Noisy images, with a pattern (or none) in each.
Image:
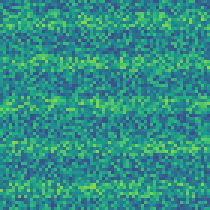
horizontal stripes
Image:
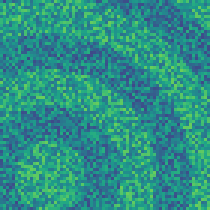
rings round one point
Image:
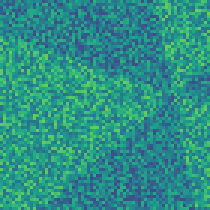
spokes from one point
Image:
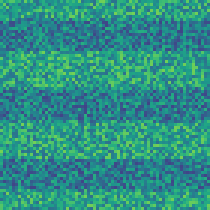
horizontal stripes
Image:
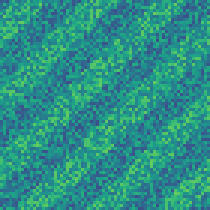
diagonal stripes
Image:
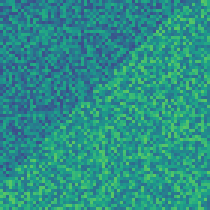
a sharp edge
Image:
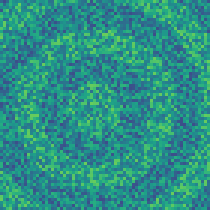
rings round one point
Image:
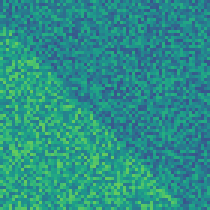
a sharp edge
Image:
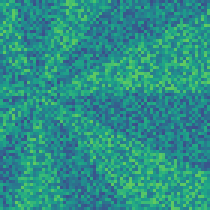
spokes from one point
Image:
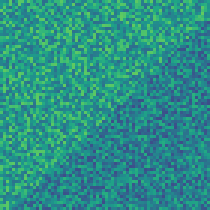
a sharp edge
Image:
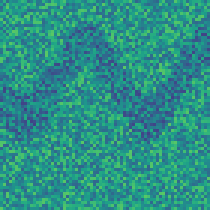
a wavy band
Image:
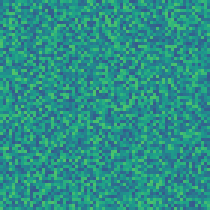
only noise
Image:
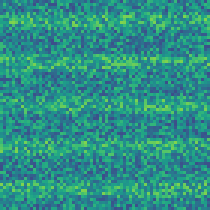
horizontal stripes
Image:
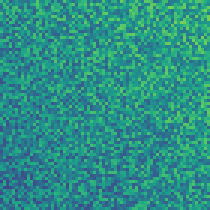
a smooth slope
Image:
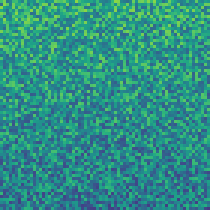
a smooth slope
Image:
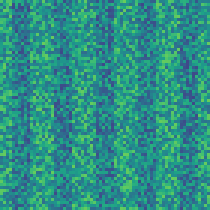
vertical stripes
